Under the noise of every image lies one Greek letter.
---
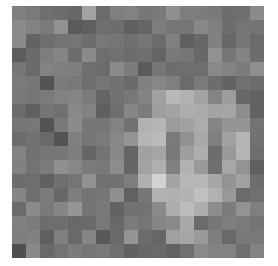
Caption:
light phi
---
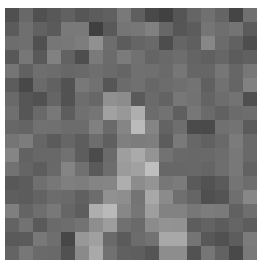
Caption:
light lambda
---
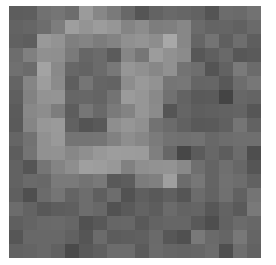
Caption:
light alpha
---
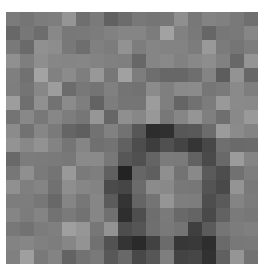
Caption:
dark omega
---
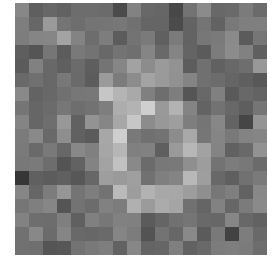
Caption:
light delta
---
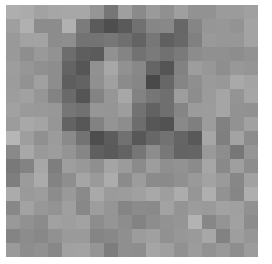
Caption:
dark alpha
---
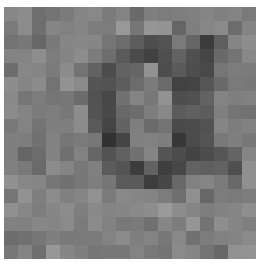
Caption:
dark alpha
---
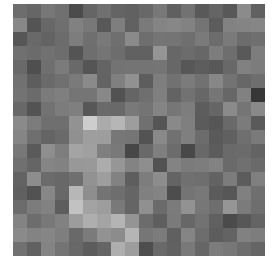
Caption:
light xi
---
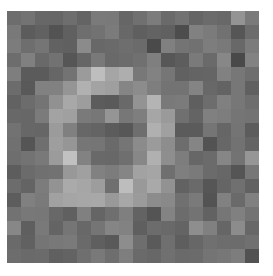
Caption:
light omega
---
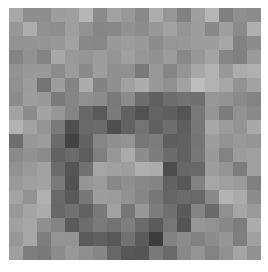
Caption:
dark sigma
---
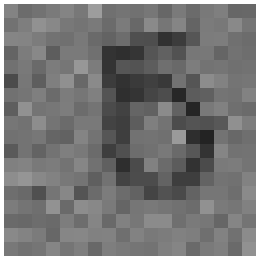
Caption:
dark delta
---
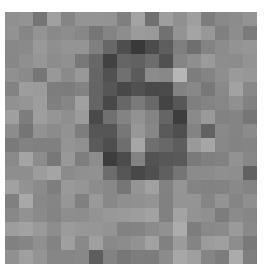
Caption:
dark delta
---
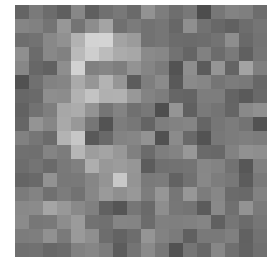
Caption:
light xi
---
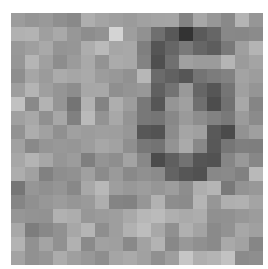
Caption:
dark delta
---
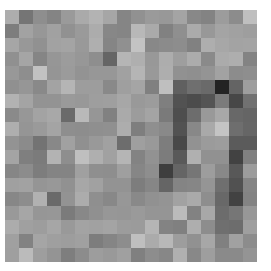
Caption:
dark eta
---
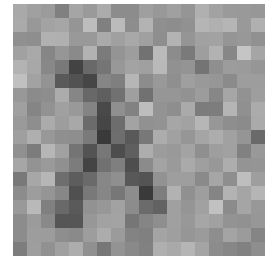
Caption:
dark lambda
